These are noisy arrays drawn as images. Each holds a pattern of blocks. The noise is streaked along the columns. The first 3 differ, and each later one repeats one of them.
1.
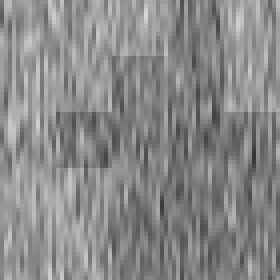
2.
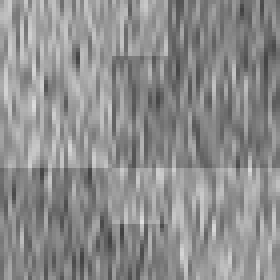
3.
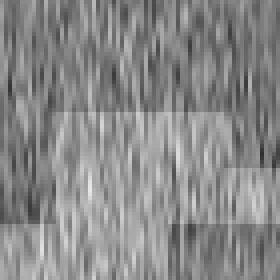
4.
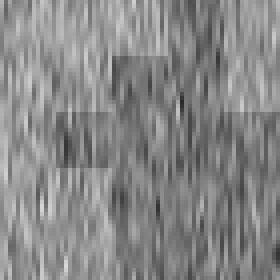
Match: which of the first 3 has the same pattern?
1
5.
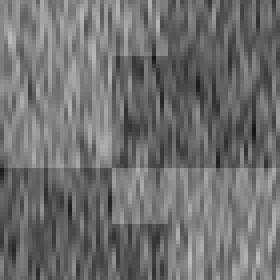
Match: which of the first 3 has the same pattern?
2
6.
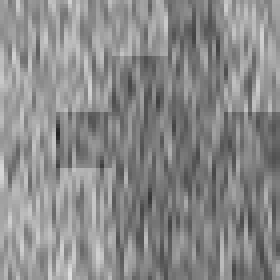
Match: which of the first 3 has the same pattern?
1
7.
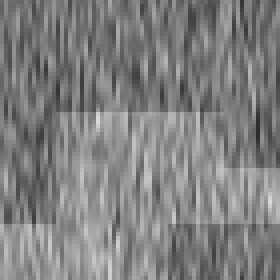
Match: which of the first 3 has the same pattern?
3
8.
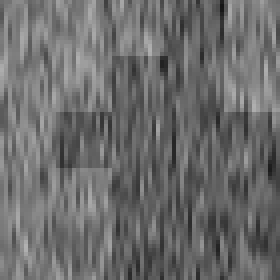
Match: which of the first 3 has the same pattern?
1
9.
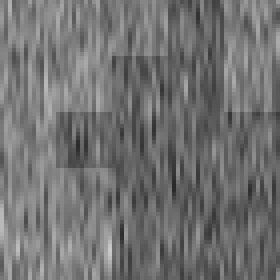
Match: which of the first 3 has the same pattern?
1
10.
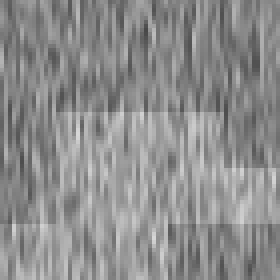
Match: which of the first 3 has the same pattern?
3
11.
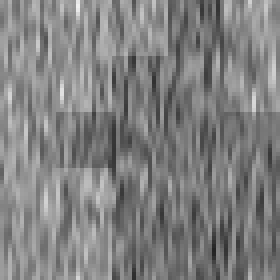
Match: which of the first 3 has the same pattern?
1
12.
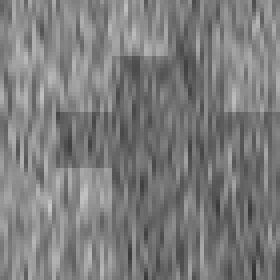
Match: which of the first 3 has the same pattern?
1
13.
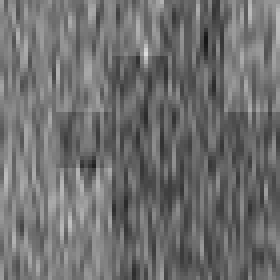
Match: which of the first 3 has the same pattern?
1
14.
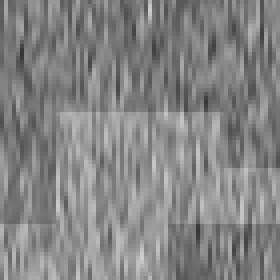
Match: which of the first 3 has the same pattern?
3
